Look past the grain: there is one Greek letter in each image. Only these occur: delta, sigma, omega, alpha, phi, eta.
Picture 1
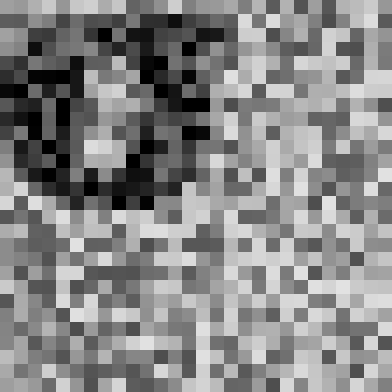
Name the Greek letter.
sigma
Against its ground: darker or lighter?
darker
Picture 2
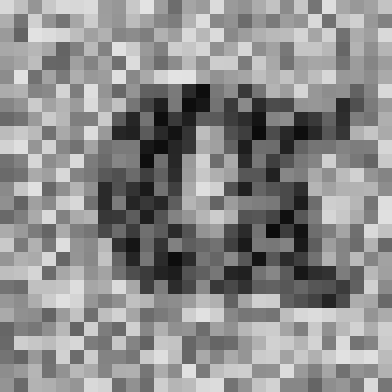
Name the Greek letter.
alpha
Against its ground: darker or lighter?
darker
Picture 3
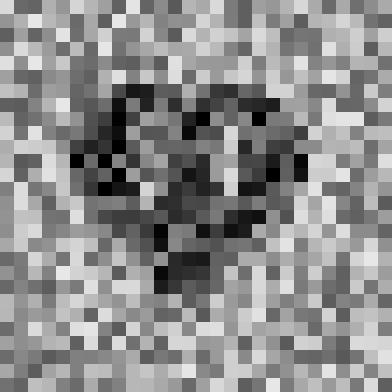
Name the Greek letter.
phi
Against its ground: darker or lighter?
darker
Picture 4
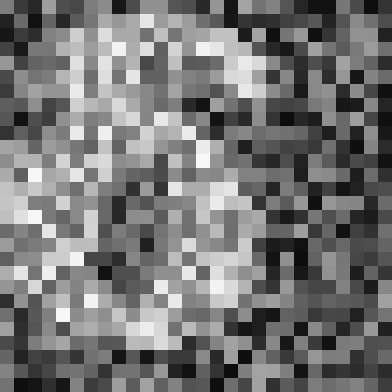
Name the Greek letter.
delta
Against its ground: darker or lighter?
lighter
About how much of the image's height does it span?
nearly all
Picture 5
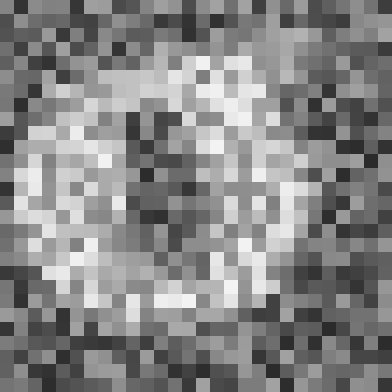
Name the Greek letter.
sigma
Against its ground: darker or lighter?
lighter
